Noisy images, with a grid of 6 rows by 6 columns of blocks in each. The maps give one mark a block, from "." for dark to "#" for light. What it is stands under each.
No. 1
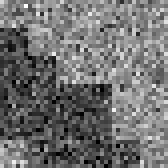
# # # # # #
. # # # # #
. . # # # #
. . . . # #
. . . . # #
# . . . . #
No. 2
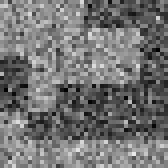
# # # . . .
# # # # # .
. # # # # .
. # . . . .
# . . . . .
# # # # # #
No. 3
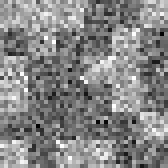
# # # . . #
. # . . # .
# . . # # .
# . . . # .
. . . . . #
# . # # . .
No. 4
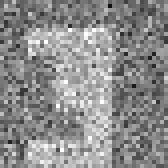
. . . . . .
. # # # . .
. . # # . .
. . # # . .
. . . # . .
. # # # . .
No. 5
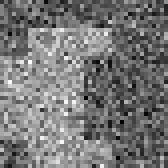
. . . . . .
. # # # . .
# # # . . .
# # # . . .
# # # . . .
. # # # . .
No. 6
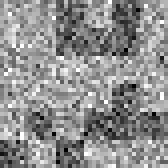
# # . # . #
# # . . . #
# # # # # #
# # # # . #
# . # . . .
. # . # # #
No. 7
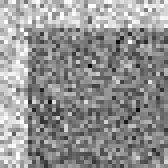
# # # # # #
# . . . . .
# . . . . .
# . . . . .
# . . . . .
# . . . . .
